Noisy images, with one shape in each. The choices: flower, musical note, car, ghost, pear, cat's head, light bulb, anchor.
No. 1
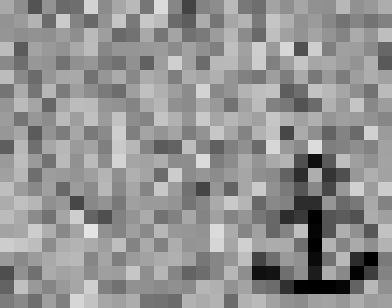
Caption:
dark anchor
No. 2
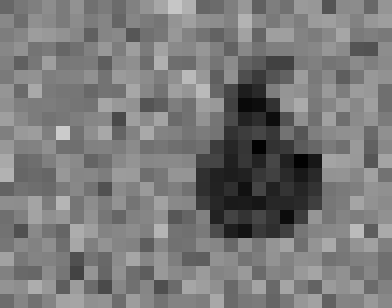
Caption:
dark pear
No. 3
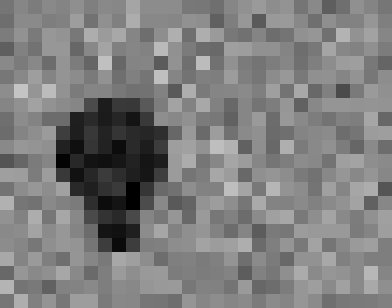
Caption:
dark light bulb
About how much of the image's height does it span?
half
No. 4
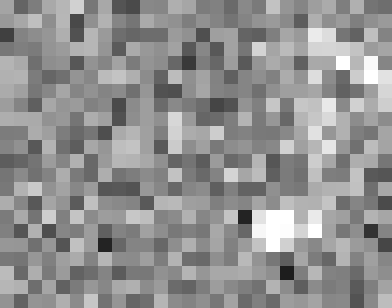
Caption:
light musical note
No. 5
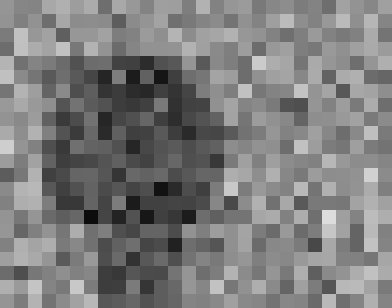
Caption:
dark light bulb
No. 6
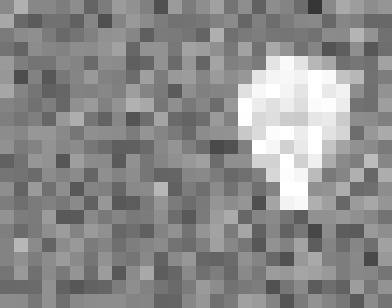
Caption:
light light bulb
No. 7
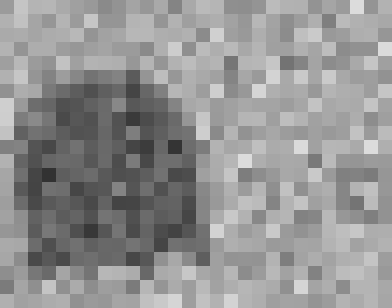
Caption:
dark ghost
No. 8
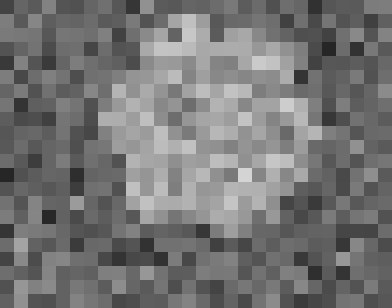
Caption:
light flower
